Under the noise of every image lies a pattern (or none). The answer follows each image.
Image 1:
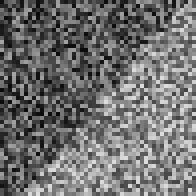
a sharp edge
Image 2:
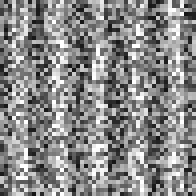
vertical stripes
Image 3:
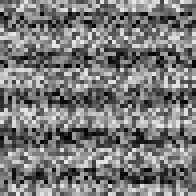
horizontal stripes
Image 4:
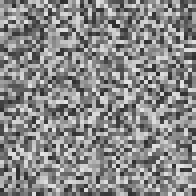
only noise
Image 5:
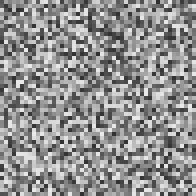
only noise
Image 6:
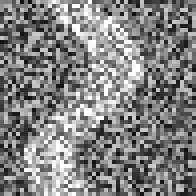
a wavy band
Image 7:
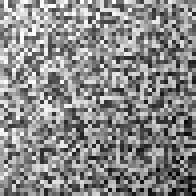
a smooth slope
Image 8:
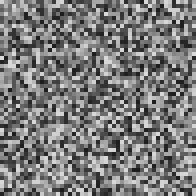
only noise
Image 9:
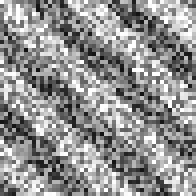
diagonal stripes
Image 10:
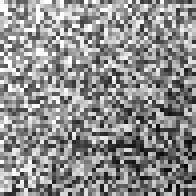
a smooth slope
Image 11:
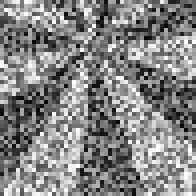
spokes from one point
